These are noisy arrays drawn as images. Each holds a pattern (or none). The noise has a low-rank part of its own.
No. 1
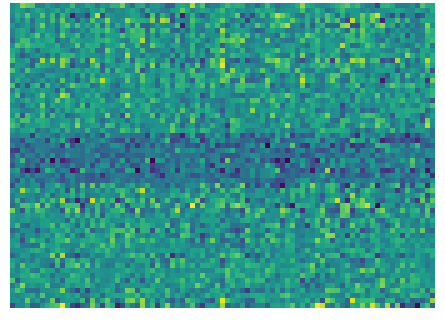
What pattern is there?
one horizontal stripe
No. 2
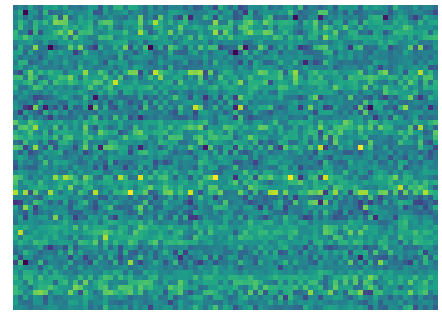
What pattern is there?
horizontal stripes
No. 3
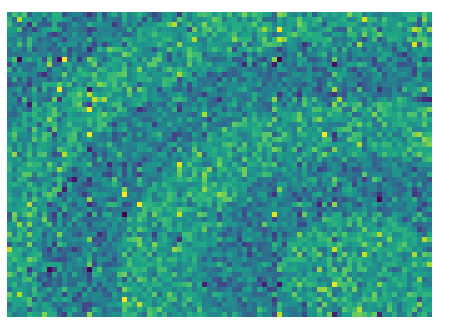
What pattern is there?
rings round one point
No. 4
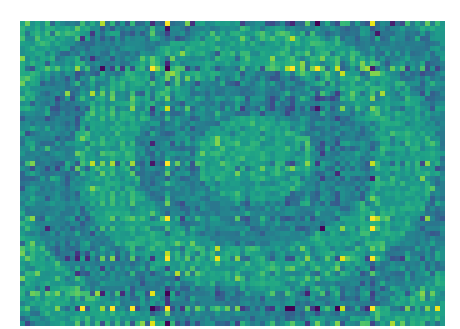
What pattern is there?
rings round one point
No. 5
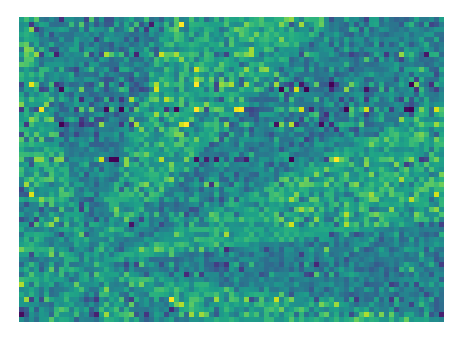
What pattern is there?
spokes from one point
